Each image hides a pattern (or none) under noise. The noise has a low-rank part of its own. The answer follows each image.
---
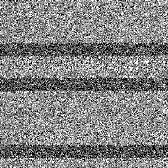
bands of rows
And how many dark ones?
3
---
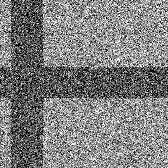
bands of rows crossing bands of columns
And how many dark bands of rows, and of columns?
1 and 1
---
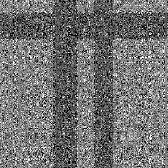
bands of rows crossing bands of columns
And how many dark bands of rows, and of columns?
1 and 2
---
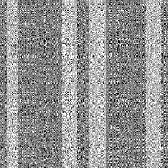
bands of columns
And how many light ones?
4
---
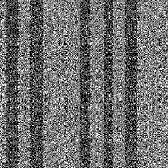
bands of columns
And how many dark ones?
5
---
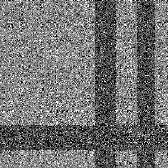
bands of rows crossing bands of columns
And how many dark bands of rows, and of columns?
1 and 2
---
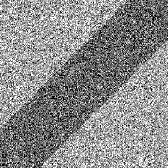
a diagonal band
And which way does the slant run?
bottom left to top right
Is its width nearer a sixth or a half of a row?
a half
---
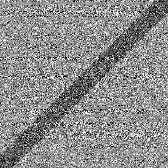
a diagonal band
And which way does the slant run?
bottom left to top right
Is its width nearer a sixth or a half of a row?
a sixth
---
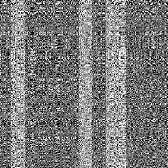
bands of columns
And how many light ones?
3
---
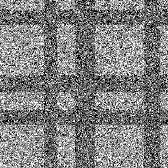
bands of rows crossing bands of columns
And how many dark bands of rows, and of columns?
3 and 3
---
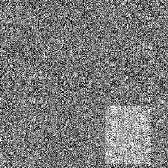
one block
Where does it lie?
bottom right
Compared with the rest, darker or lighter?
lighter
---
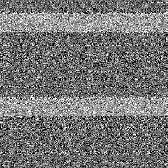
bands of rows
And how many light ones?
2
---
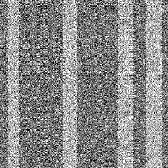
bands of columns
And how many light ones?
4
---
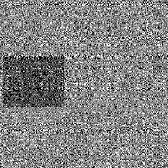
one block
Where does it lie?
middle left
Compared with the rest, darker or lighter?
darker
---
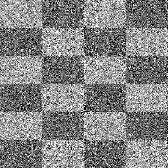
a checkerboard
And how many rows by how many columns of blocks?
6 by 4
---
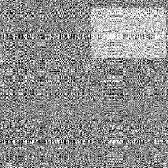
one block
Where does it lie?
top right
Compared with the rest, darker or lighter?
lighter
